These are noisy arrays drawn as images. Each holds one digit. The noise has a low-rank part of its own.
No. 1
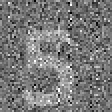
5
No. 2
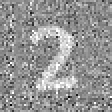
2
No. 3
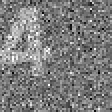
4
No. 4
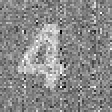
4
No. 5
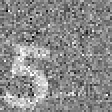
5
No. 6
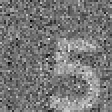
5
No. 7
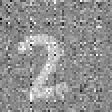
2
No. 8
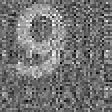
9
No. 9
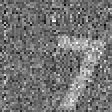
7
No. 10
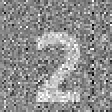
2
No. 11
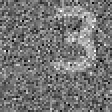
3
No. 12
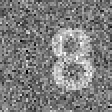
8
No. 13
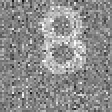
8
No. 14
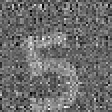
5
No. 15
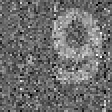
9
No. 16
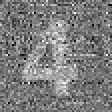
4
